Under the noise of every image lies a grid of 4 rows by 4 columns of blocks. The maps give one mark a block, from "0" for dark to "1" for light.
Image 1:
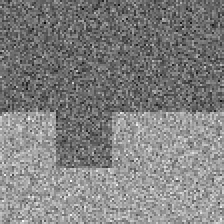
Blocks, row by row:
0 0 0 0
0 0 0 0
1 0 1 1
1 1 1 1
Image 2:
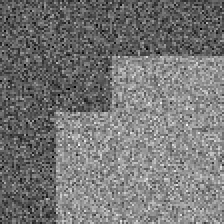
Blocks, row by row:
0 0 0 0
0 0 1 1
0 1 1 1
0 1 1 1
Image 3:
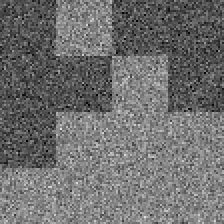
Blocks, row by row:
0 1 0 0
0 0 1 0
0 1 1 1
1 1 1 1
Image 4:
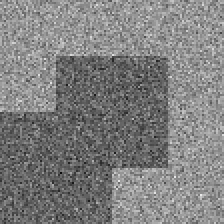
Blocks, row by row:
1 1 1 1
1 0 0 1
0 0 0 1
0 0 1 1
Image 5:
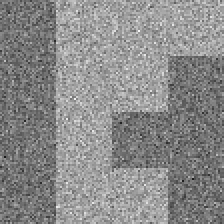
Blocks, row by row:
0 1 1 1
0 1 1 0
0 1 0 0
0 1 1 0
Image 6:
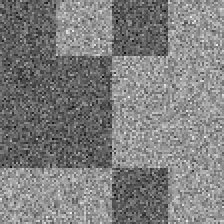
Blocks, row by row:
0 1 0 1
0 0 1 1
0 0 1 1
1 1 0 1
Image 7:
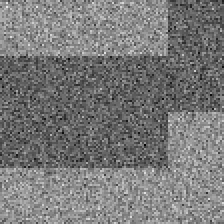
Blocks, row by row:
1 1 1 0
0 0 0 0
0 0 0 1
1 1 1 1
